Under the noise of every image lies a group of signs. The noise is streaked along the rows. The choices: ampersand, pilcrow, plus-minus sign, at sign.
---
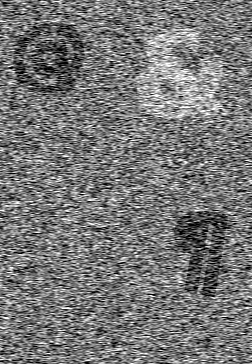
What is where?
top left: dark at sign; top right: light ampersand; bottom right: dark pilcrow
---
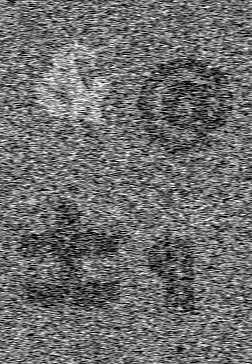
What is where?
top left: light ampersand; top right: dark at sign; bottom left: dark plus-minus sign; bottom right: dark pilcrow
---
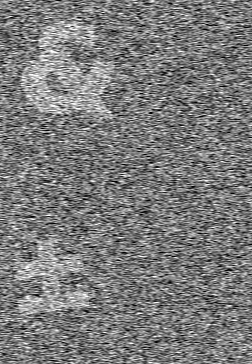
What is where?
top left: light ampersand; bottom left: light plus-minus sign
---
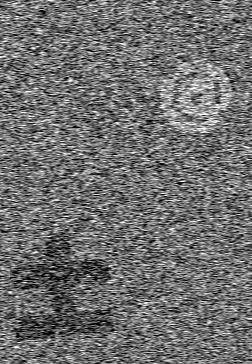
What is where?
top right: light at sign; bottom left: dark plus-minus sign
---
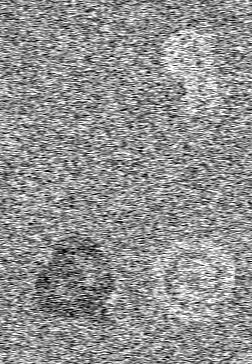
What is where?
top right: light pilcrow; bottom left: dark ampersand; bottom right: light at sign
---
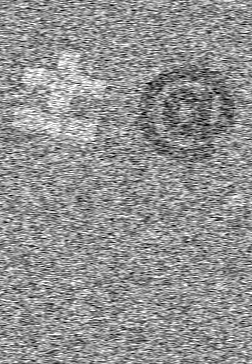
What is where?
top left: light plus-minus sign; top right: dark at sign
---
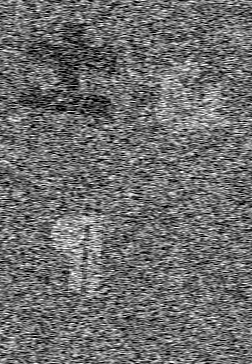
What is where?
top left: dark plus-minus sign; top right: light ampersand; bottom left: light pilcrow
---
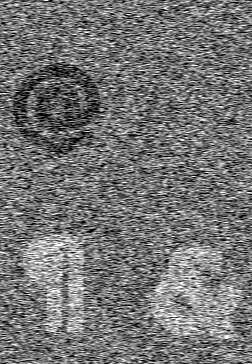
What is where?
top left: dark at sign; bottom left: light pilcrow; bottom right: light ampersand
